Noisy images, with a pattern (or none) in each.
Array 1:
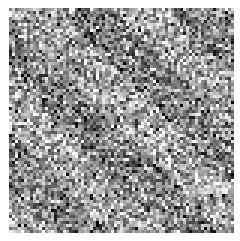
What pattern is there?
diagonal stripes
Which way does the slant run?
top left to bottom right
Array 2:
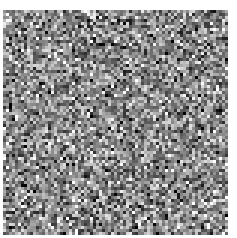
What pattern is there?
only noise
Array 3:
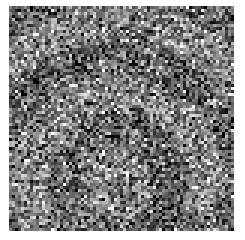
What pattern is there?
rings round one point
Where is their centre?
bottom middle
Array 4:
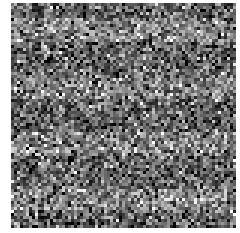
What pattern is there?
horizontal stripes
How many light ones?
4
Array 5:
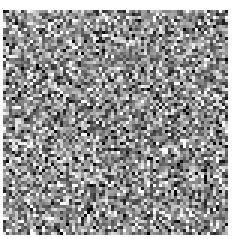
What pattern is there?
only noise
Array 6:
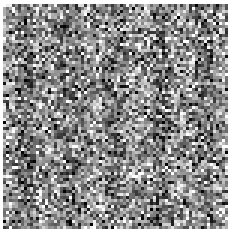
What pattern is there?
vertical stripes
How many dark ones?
5
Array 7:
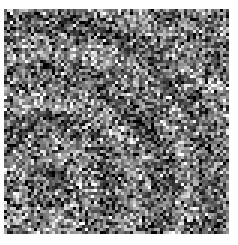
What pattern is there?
rings round one point
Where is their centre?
bottom left
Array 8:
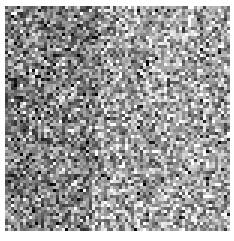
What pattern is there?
a sharp edge
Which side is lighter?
right
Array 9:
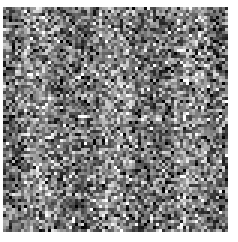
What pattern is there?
vertical stripes
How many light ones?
3
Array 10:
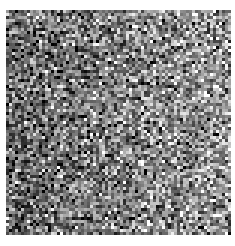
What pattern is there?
a smooth slope
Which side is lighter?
right
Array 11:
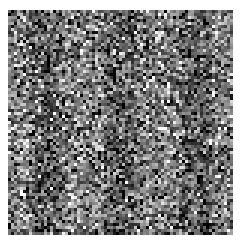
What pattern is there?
vertical stripes
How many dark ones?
3
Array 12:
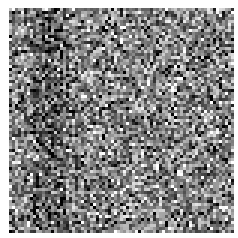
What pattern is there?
one vertical stripe
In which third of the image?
left
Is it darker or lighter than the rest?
darker
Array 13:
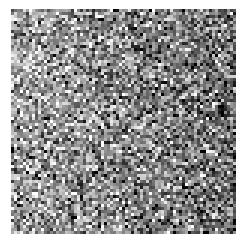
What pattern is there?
a smooth slope
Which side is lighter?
left
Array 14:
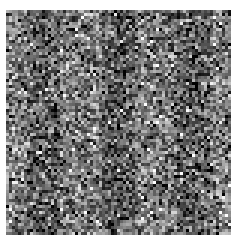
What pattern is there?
vertical stripes
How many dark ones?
3
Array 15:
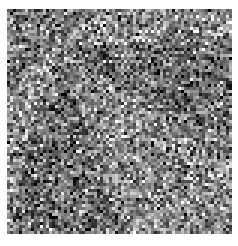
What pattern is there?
spokes from one point
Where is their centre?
top left
